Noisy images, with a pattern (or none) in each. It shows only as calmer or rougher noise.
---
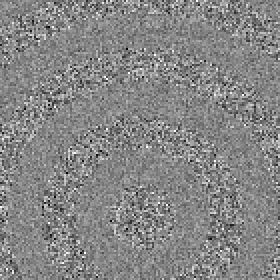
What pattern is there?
rings round one point
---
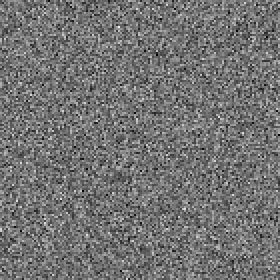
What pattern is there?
only noise
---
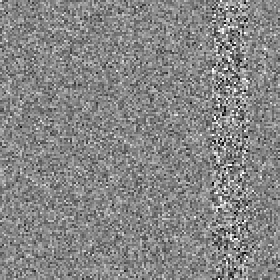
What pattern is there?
one vertical stripe
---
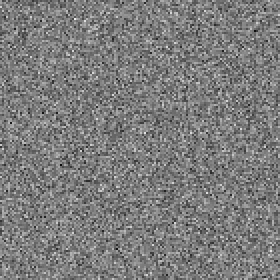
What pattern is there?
only noise
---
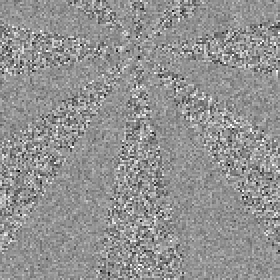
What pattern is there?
spokes from one point
